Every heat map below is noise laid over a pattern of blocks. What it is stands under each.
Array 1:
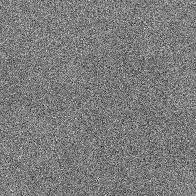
no symmetry
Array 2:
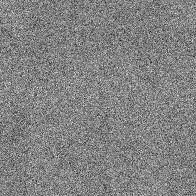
left and right mirror each other
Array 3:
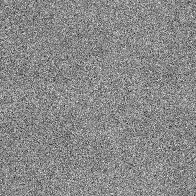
top and bottom mirror each other
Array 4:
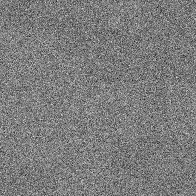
no symmetry
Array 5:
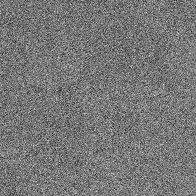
mirrored about the diagonal from the top left
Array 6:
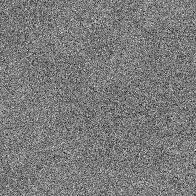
no symmetry
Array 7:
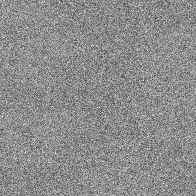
no symmetry
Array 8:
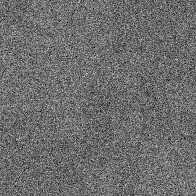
mirrored about the diagonal from the top left
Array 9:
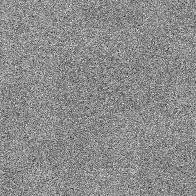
mirrored about the diagonal from the top left
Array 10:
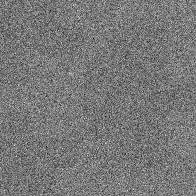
top and bottom mirror each other
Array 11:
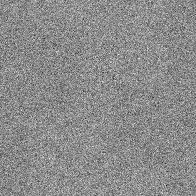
the same after a half turn
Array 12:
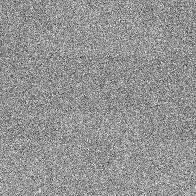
left and right mirror each other
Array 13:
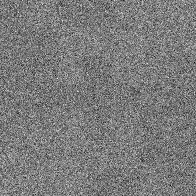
the same after a half turn
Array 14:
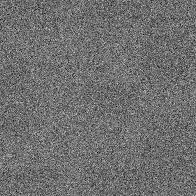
top and bottom mirror each other
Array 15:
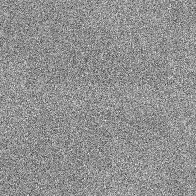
top and bottom mirror each other
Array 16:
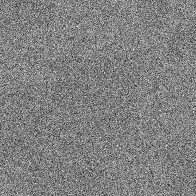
mirrored about the diagonal from the bottom left
